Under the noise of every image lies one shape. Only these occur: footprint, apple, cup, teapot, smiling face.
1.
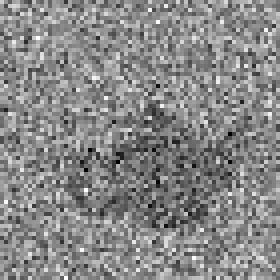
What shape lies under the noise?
teapot
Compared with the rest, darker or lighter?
darker
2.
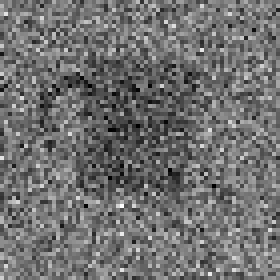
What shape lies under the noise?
cup
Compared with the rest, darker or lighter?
darker
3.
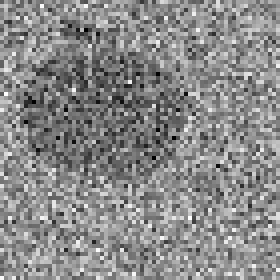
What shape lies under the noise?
apple
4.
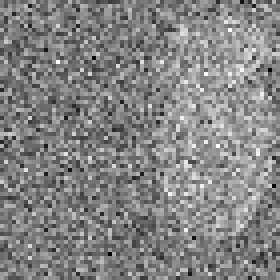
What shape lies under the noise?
footprint
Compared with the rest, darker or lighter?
lighter
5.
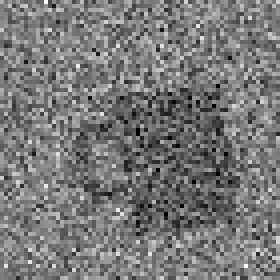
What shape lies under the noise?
cup
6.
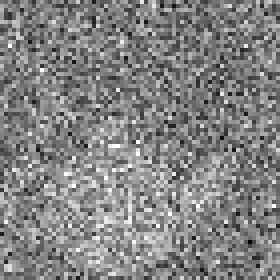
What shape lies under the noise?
teapot
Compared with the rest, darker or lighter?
lighter
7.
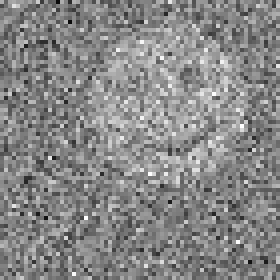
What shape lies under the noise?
smiling face
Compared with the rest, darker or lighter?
lighter
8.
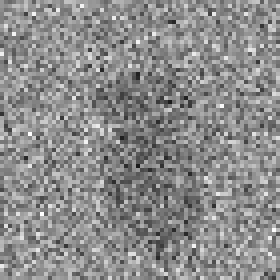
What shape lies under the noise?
footprint
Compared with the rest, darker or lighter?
darker
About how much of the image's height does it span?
two thirds
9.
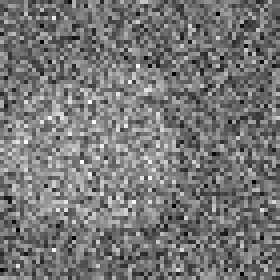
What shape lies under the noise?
apple
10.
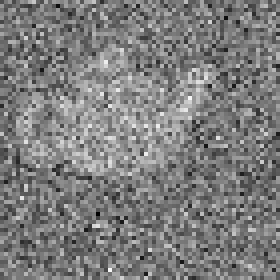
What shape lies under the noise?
teapot
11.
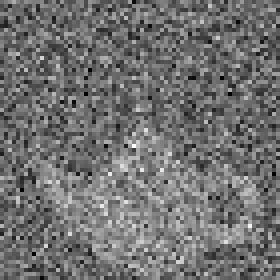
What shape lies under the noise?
teapot
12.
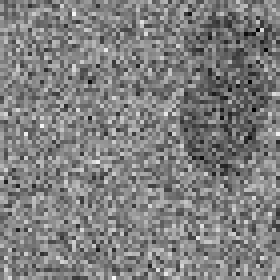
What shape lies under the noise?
footprint
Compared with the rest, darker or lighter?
darker
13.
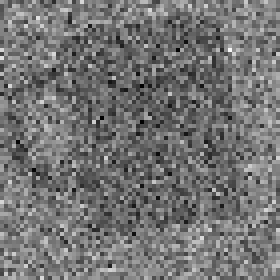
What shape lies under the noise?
cup
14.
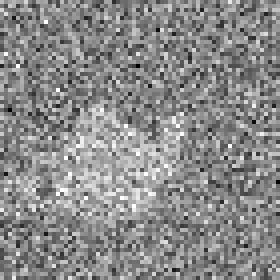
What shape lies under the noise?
teapot
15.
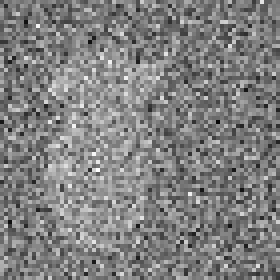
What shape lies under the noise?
footprint
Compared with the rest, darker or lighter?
lighter
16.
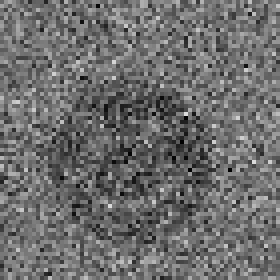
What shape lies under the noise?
smiling face
